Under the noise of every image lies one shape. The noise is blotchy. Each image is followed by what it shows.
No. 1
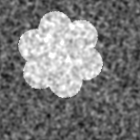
flower
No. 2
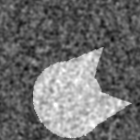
cat's head
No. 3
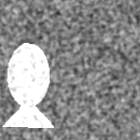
fish
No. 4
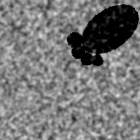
footprint
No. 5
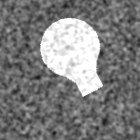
light bulb
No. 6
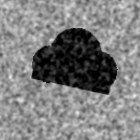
cloud
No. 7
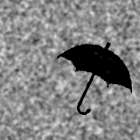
umbrella
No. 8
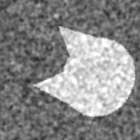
cat's head
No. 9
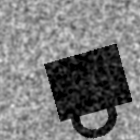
cup
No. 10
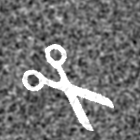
pair of scissors
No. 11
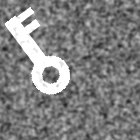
key
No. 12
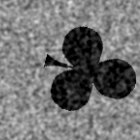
club
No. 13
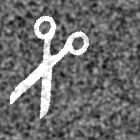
pair of scissors
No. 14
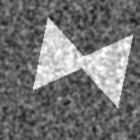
bow tie
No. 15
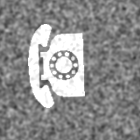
telephone
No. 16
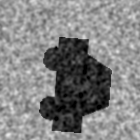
car
